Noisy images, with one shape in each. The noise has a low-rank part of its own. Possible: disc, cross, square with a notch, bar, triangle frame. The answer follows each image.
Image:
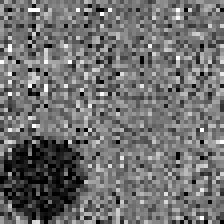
disc
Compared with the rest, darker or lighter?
darker
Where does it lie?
bottom left
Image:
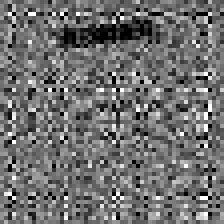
bar
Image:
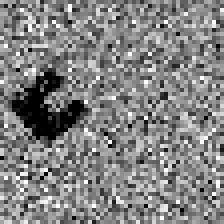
square with a notch
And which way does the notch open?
up and right
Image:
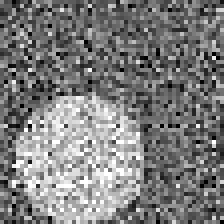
disc
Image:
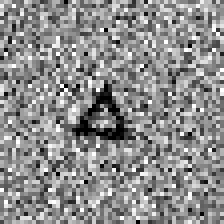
triangle frame
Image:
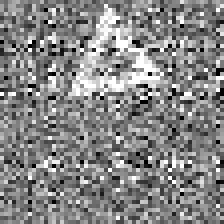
triangle frame
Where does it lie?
top middle
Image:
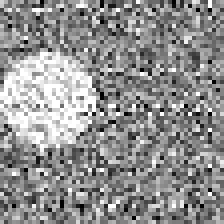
disc
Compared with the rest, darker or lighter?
lighter
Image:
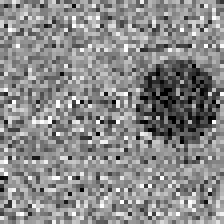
disc
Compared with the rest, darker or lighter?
darker
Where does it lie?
middle right
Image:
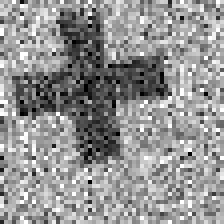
cross
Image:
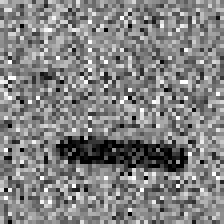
bar
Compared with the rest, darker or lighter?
darker
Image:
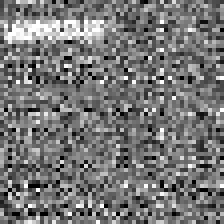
bar
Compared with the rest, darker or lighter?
lighter
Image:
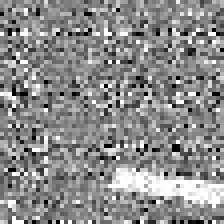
bar
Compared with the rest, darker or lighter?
lighter
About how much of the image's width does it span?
half
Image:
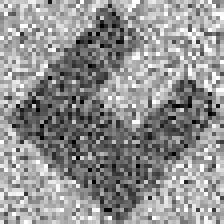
square with a notch
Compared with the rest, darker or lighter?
darker
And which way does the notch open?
up and right
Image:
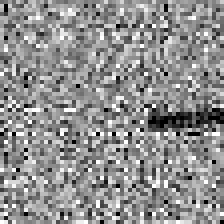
bar
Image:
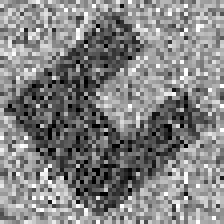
square with a notch
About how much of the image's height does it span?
nearly all
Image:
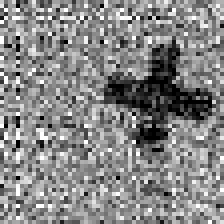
cross
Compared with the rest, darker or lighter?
darker
